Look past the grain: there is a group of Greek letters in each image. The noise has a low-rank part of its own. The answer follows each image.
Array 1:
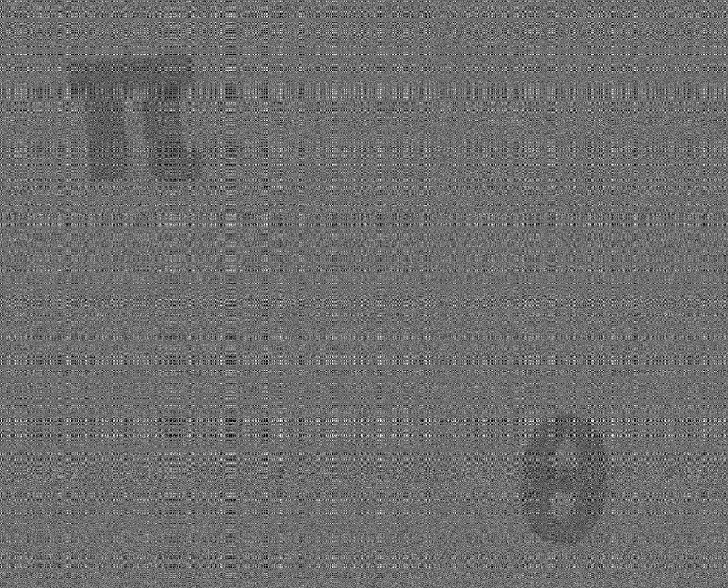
top left: pi; bottom right: theta
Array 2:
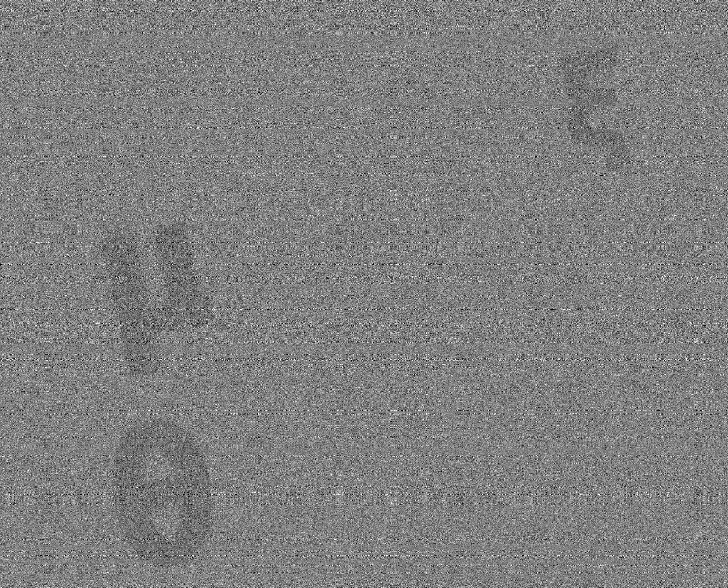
top right: xi; middle left: mu; bottom left: theta
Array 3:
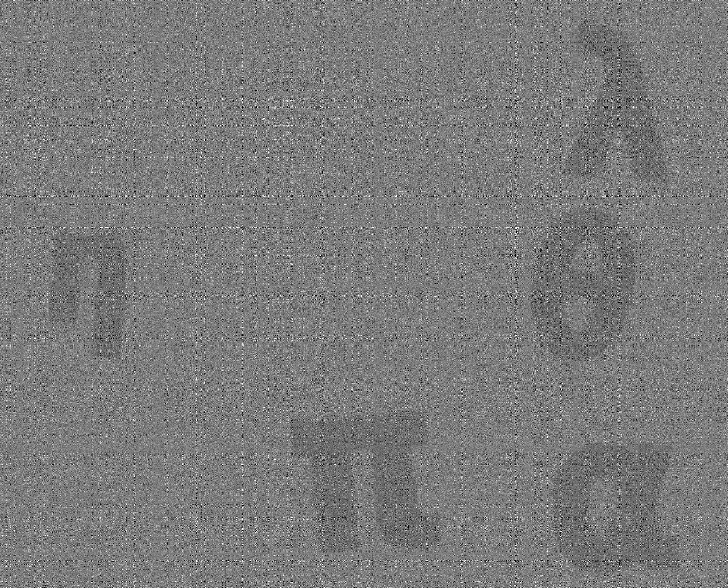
top right: lambda; middle left: eta; middle right: theta; bottom middle: pi; bottom right: alpha
